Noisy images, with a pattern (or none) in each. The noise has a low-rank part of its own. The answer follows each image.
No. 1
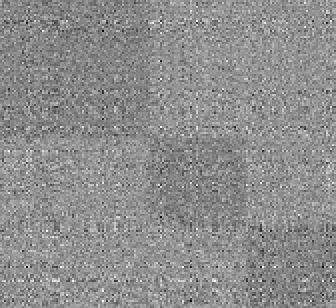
blocks along the diagonal
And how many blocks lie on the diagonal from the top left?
3
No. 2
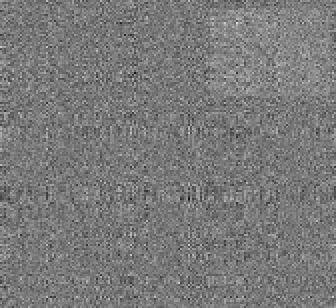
one block
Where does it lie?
top right
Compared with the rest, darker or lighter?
lighter
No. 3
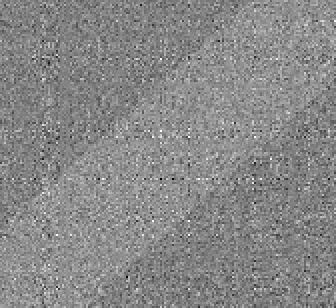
a diagonal band
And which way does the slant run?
bottom left to top right
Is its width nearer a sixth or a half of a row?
a half
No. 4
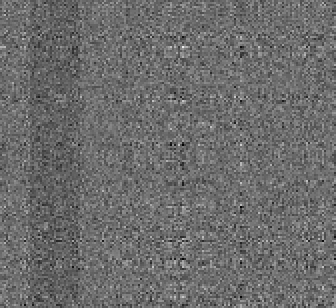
one band of columns
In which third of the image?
left
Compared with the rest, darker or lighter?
darker
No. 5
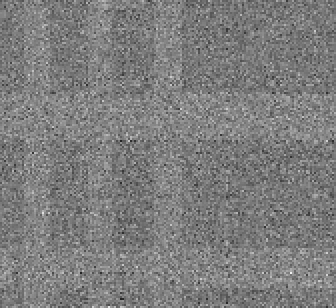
bands of rows crossing bands of columns
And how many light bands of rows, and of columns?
2 and 3
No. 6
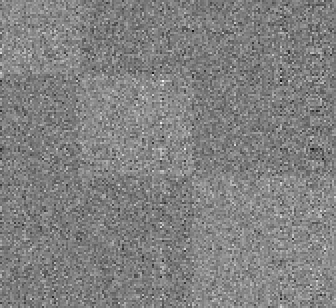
blocks along the diagonal
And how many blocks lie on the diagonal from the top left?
3
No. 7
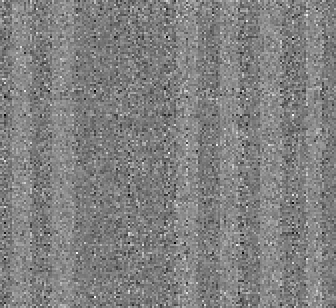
bands of columns
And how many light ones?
6
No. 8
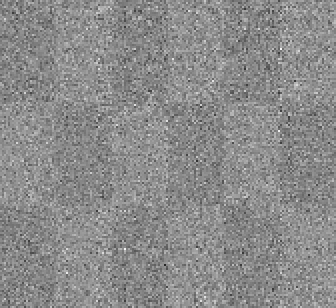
a checkerboard
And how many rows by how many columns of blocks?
3 by 6
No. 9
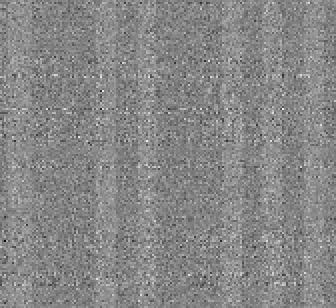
bands of columns
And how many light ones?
6
